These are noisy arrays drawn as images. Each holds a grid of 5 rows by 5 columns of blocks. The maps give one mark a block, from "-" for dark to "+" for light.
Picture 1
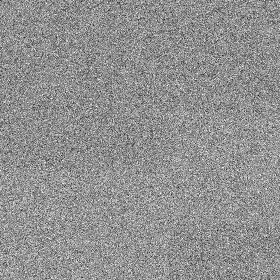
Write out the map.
- - - - -
- - - - -
- - - + +
+ + + + +
+ + + - -
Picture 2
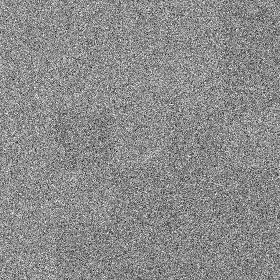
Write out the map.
+ + + + -
+ + + + -
+ - + - +
+ + - - -
+ - - - -
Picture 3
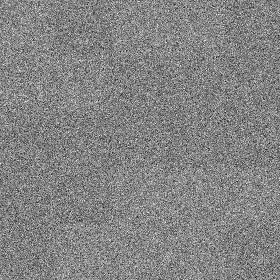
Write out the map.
+ - + + -
+ + - - -
- - - - -
- - + + +
- + + + -
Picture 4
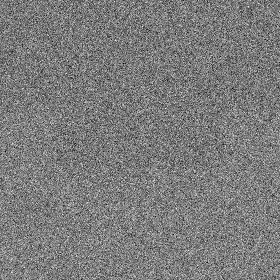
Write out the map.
- - - - -
- - - - -
+ - - - +
+ + + + +
+ + + + +
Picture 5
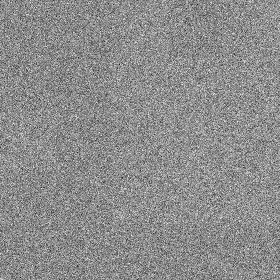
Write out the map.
- - + - +
- - + + +
+ - + + +
- - + + +
- - - - -
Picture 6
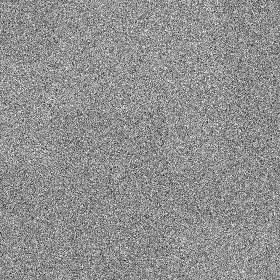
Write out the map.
- + + + -
+ + + + -
+ - - + -
- - - - -
- - - + +
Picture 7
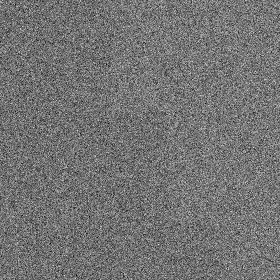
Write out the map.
- - + + +
- - + + +
- - - + +
- - - + +
- - - - +
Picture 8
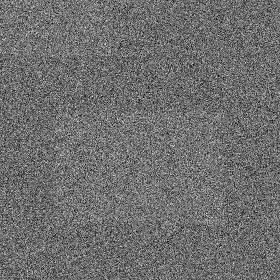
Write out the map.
+ + - - -
- - - - -
- + + + -
- + + + -
- - - - -
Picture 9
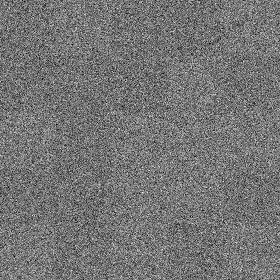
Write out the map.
- + - - +
- - - + -
+ - + + +
- - + + -
+ - + - +
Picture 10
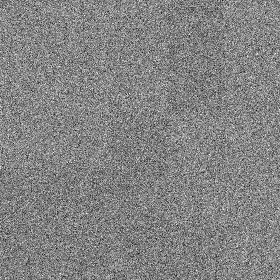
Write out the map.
+ + + - +
+ + + - +
+ + - + +
- - - + +
- - - - +
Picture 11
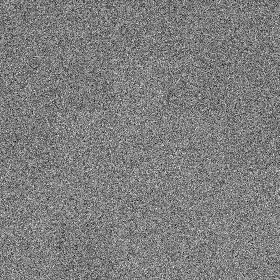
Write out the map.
- - - - -
- - + - -
- + + + -
+ + + + +
+ - + + +
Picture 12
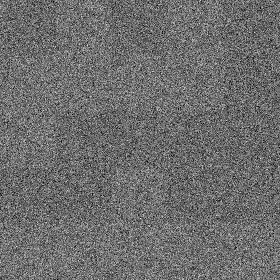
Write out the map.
- + - + -
+ + + + -
+ - - - -
- - + - -
+ + + + +
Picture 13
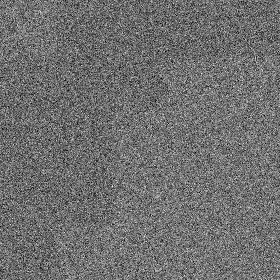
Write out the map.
+ - - - -
- - - + +
- - + + +
- - + + +
- + + + +
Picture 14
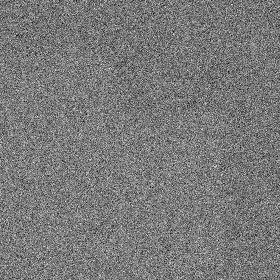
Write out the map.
- - - - -
+ + - - -
+ + + + -
+ + + + -
+ + + + -
